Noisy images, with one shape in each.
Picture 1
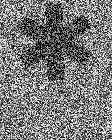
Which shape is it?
asterisk
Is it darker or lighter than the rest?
darker
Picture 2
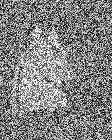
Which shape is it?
chess knight
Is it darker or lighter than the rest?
lighter
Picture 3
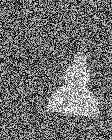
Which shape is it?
chess pawn
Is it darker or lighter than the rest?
lighter
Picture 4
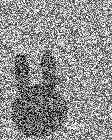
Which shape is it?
rabbit's head
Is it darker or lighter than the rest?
darker
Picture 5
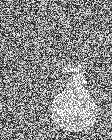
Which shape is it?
pear
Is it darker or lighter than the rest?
lighter
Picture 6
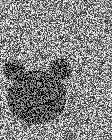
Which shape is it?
bear's head
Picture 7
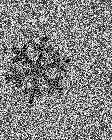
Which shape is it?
snowflake
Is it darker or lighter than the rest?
darker
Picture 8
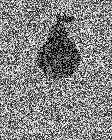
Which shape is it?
pear
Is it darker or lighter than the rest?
darker
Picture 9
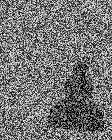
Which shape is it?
chess pawn
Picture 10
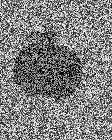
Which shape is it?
apple
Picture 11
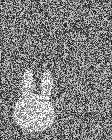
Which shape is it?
rabbit's head
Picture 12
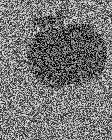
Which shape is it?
apple
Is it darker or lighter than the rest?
darker
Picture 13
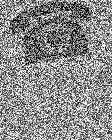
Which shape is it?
telephone
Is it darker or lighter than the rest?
darker
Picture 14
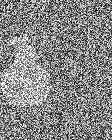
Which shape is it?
pear
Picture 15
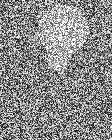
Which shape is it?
light bulb
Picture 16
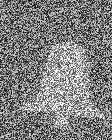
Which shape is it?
bell
